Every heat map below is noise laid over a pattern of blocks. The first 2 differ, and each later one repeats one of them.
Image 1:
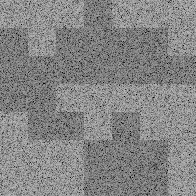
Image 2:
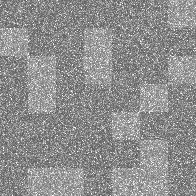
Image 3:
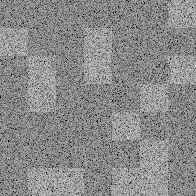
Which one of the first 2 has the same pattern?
2
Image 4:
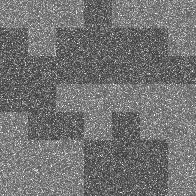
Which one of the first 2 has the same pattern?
1
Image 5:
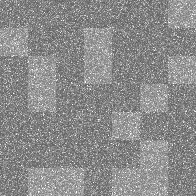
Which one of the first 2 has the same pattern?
2
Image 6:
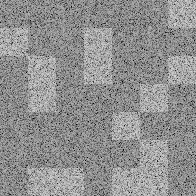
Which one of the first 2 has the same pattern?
2
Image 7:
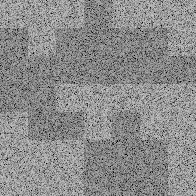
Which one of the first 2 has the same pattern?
1
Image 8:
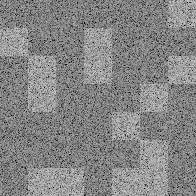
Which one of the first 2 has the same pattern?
2
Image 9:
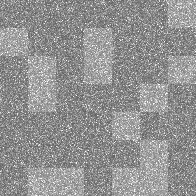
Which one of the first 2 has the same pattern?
2
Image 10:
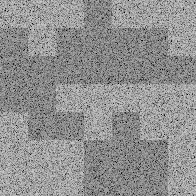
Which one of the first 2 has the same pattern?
1
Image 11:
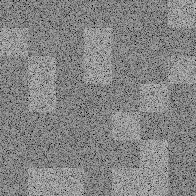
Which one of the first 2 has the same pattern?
2
